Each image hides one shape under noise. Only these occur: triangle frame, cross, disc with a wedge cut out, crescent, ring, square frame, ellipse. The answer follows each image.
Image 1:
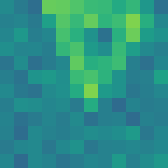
triangle frame
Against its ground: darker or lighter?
lighter
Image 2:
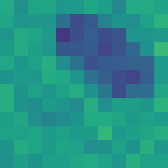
ellipse
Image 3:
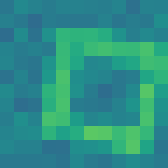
square frame
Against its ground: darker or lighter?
lighter
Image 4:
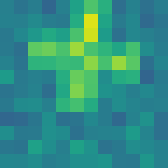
cross
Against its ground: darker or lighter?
lighter
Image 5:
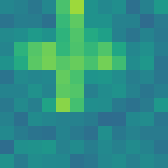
cross
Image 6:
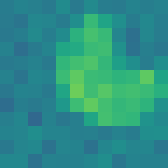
disc with a wedge cut out
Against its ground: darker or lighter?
lighter
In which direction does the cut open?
up and right
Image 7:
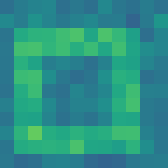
square frame
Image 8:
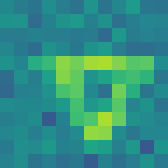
triangle frame
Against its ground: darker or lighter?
lighter
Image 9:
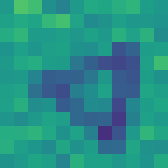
triangle frame
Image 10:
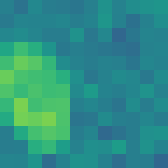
ellipse
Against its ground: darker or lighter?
lighter
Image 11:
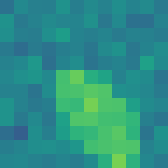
ellipse
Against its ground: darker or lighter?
lighter
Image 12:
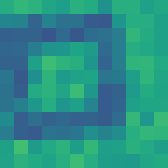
square frame
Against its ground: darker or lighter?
darker
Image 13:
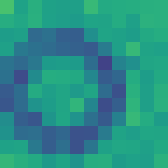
ring
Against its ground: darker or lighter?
darker
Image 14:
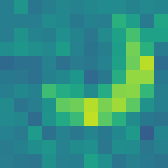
crescent
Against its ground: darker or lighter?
lighter
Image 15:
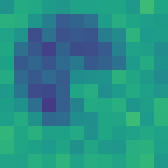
disc with a wedge cut out
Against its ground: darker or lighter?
darker
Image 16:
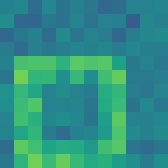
square frame
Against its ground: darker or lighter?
lighter
